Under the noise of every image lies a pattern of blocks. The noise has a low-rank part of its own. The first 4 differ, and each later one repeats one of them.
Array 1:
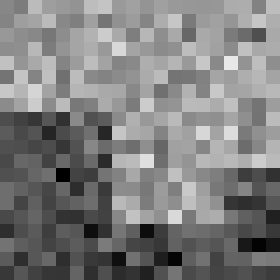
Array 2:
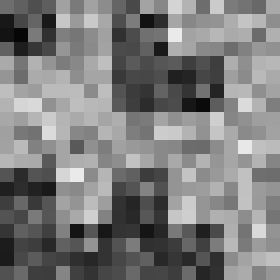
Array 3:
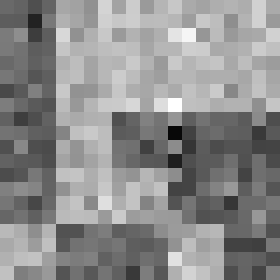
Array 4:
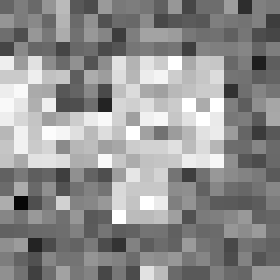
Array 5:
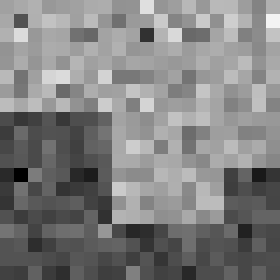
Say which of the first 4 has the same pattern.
1
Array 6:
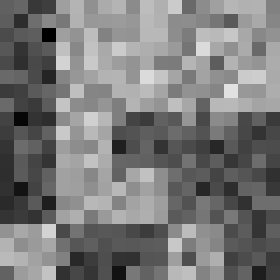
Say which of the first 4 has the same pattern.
3
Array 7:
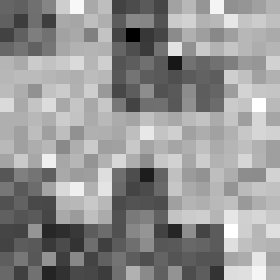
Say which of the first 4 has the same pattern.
2
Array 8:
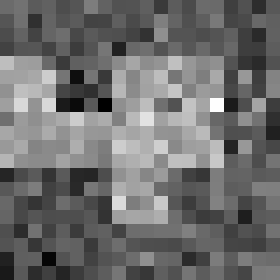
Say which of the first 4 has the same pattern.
4
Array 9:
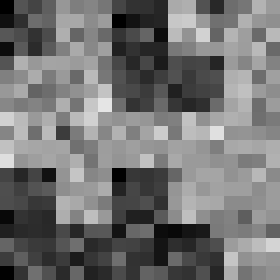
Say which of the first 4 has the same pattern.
2
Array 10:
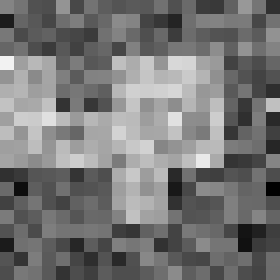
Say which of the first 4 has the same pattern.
4
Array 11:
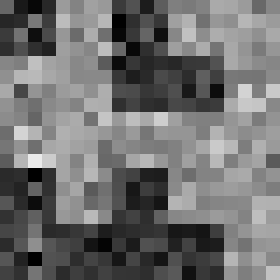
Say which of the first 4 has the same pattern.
2
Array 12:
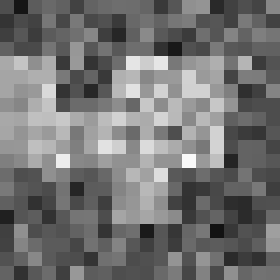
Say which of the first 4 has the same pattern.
4
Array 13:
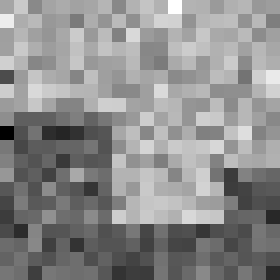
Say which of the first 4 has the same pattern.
1
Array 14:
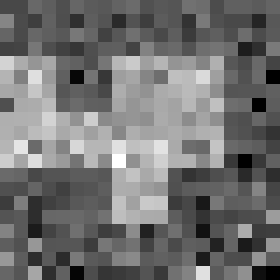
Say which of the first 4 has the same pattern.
4
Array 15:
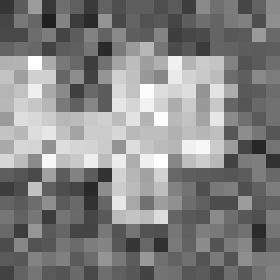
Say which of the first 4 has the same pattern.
4
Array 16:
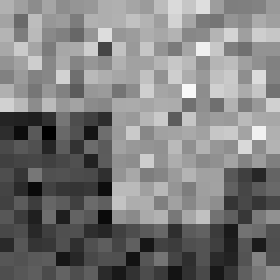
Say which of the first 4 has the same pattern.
1
